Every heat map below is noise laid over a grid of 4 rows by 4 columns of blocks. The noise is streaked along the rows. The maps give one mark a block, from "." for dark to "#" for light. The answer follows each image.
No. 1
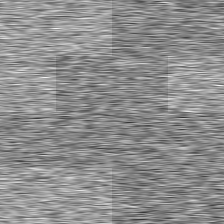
# # . .
# . . #
. . . .
# # . .
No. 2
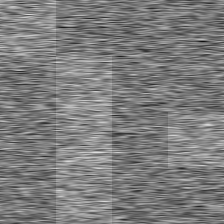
# . . .
. # . .
. # . #
. # . .
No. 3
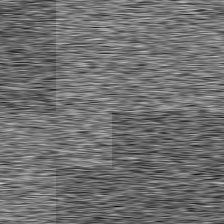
. # # #
. # # #
# # . .
# . . .
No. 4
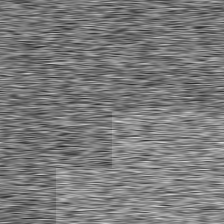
. . . .
. . . .
. . # #
. # # #
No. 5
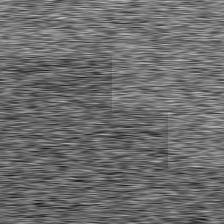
# # # #
. . # #
. . . #
. . . .
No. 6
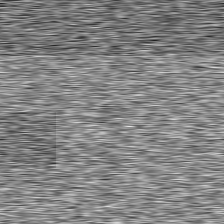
. . . .
# # # #
. # # #
# # # #
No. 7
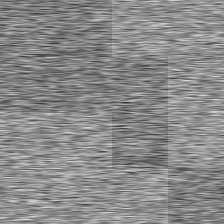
. . # #
. . . #
# # . #
# # # .
